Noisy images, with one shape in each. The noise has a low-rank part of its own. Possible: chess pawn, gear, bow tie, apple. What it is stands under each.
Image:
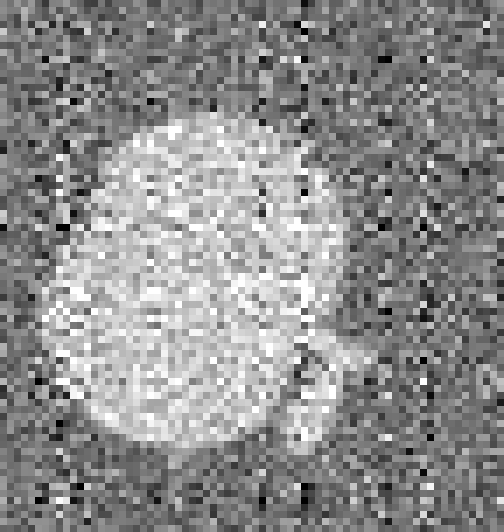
apple
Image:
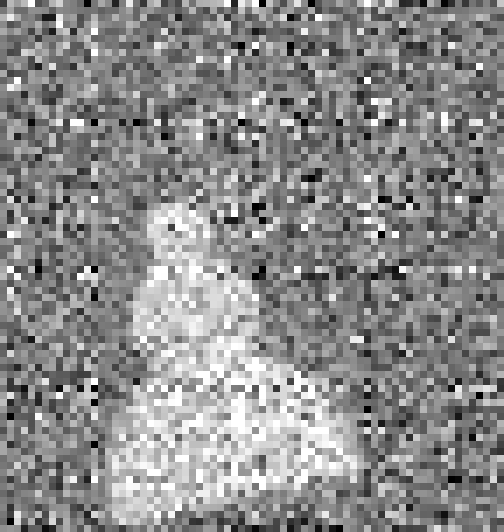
chess pawn
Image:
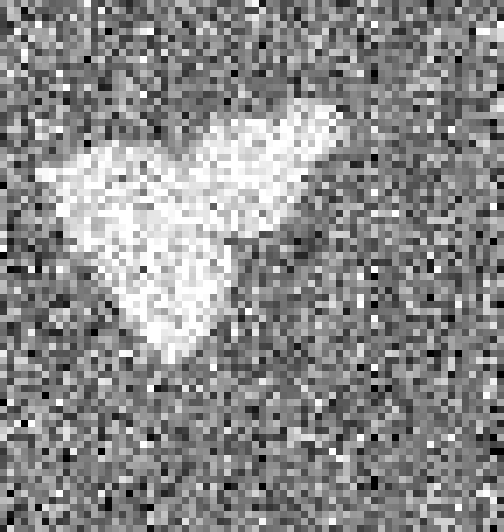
chess pawn
